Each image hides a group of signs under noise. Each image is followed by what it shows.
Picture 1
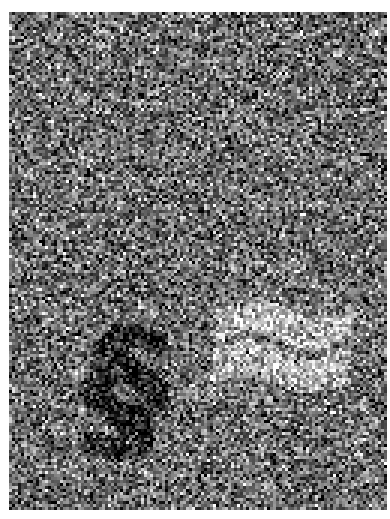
bottom left: dark section sign; bottom right: light approximately sign
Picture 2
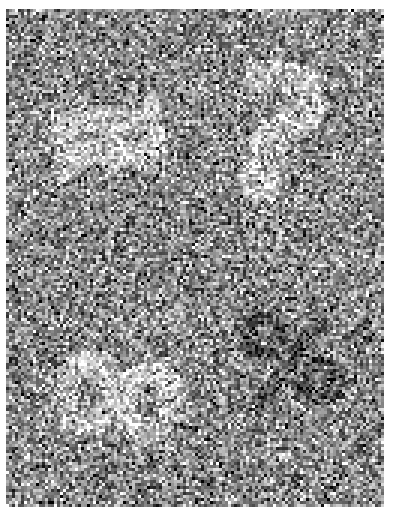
top left: light approximately sign; top right: light question mark; bottom left: light infinity sign; bottom right: dark percent sign
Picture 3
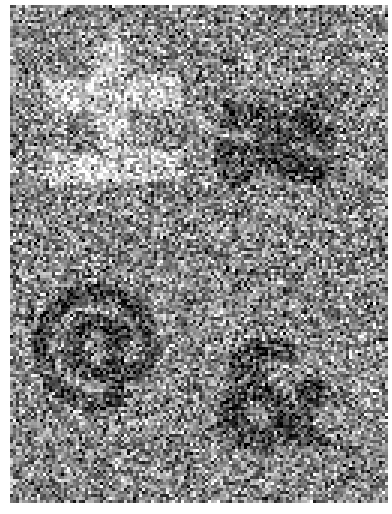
top left: light plus-minus sign; top right: dark not-equal sign; bottom left: dark at sign; bottom right: dark ampersand
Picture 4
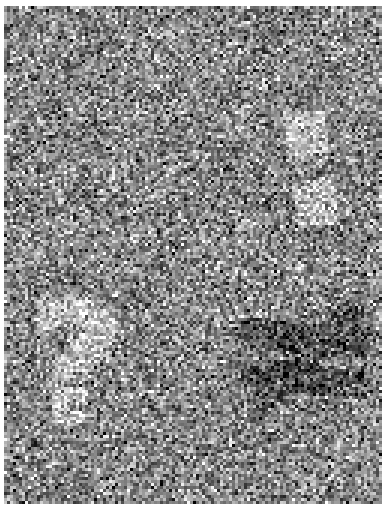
top right: light colon; bottom left: light question mark; bottom right: dark not-equal sign
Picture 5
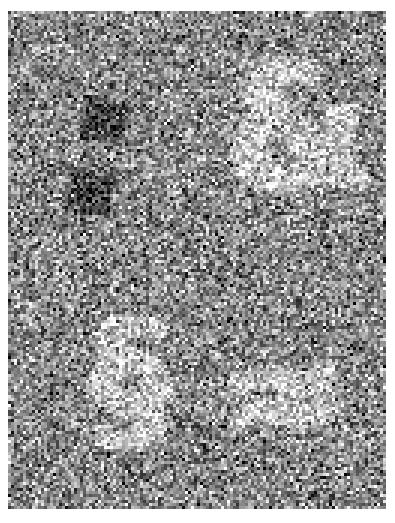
top left: dark colon; top right: light ampersand; bottom left: light section sign; bottom right: light approximately sign
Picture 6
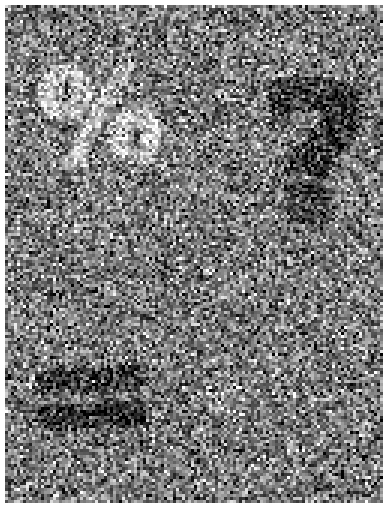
top left: light percent sign; top right: dark question mark; bottom left: dark equals sign
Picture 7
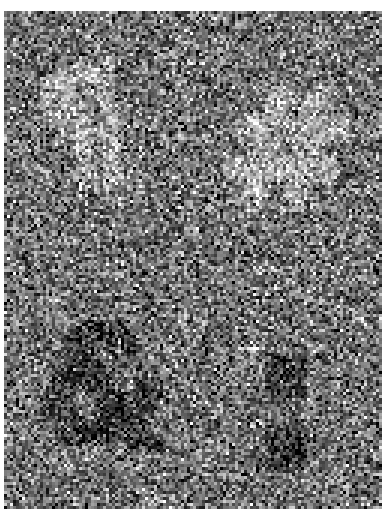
top left: light pilcrow; top right: light hash sign; bottom left: dark ampersand; bottom right: dark colon
